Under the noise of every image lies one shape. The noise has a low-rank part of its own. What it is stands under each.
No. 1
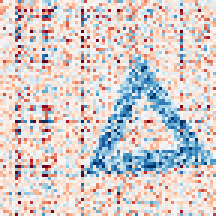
triangle frame
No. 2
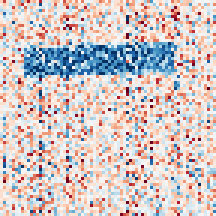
bar
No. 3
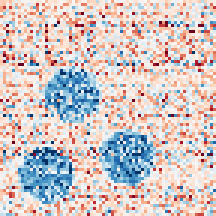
three dots
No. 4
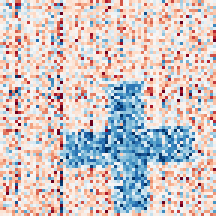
cross
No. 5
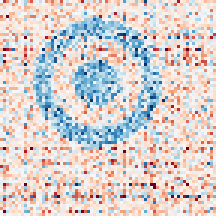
bullseye
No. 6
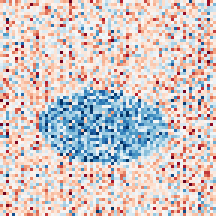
ellipse
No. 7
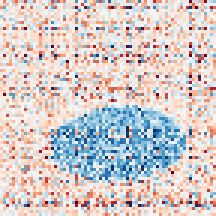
ellipse
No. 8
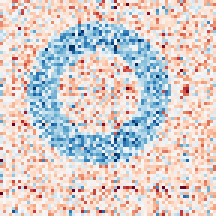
ring
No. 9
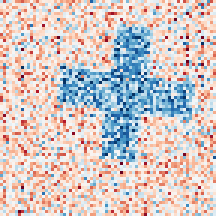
cross
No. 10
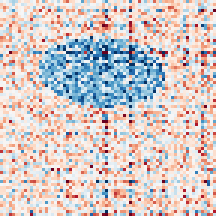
ellipse
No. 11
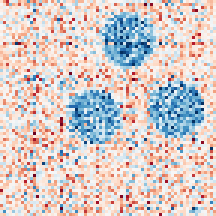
three dots
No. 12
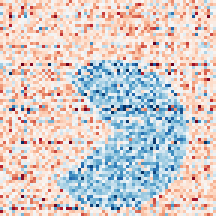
disc with a wedge cut out
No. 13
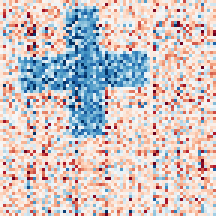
cross
